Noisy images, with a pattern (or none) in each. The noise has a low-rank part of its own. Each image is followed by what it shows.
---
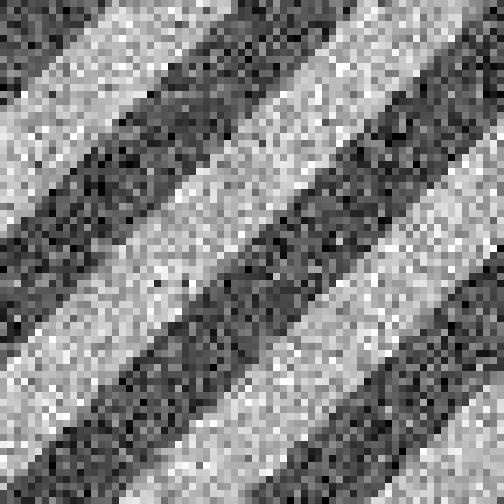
diagonal stripes
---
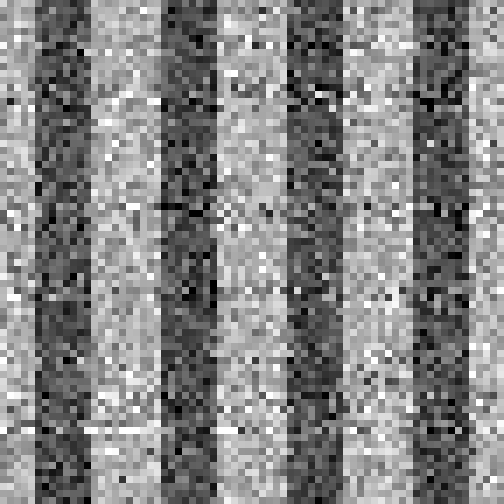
vertical stripes
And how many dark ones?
4
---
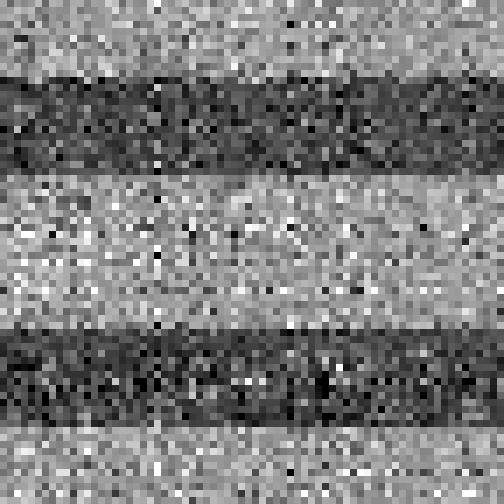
horizontal stripes
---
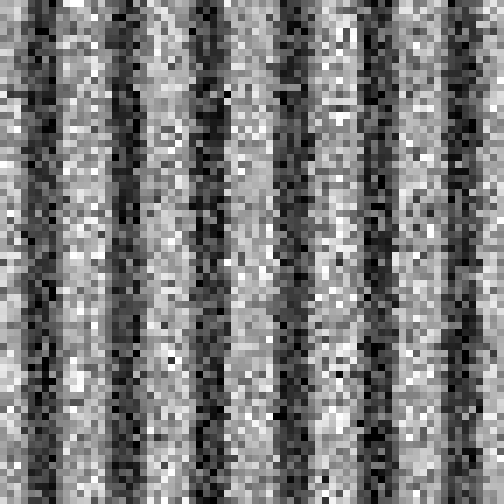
vertical stripes
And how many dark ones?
6
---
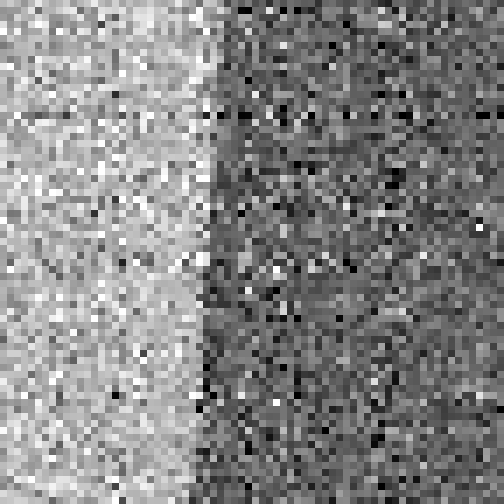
a sharp edge
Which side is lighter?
left
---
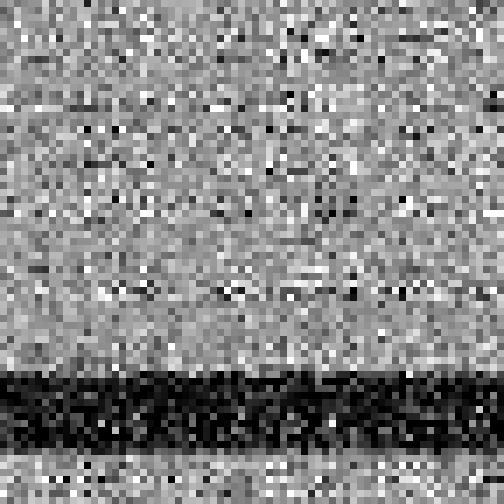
one horizontal stripe
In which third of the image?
bottom
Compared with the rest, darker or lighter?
darker
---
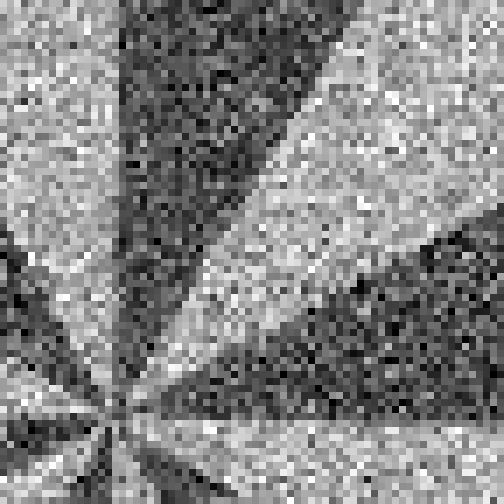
spokes from one point
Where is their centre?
bottom left
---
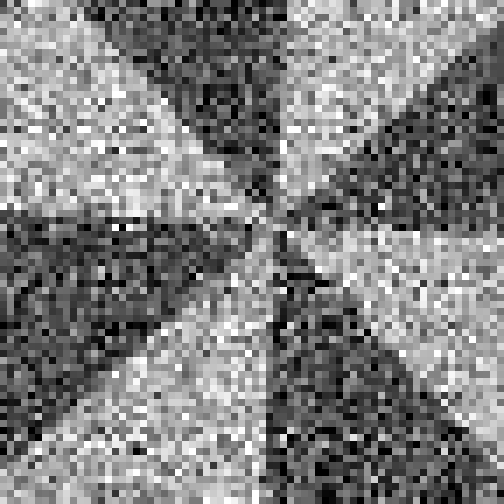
spokes from one point
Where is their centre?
centre
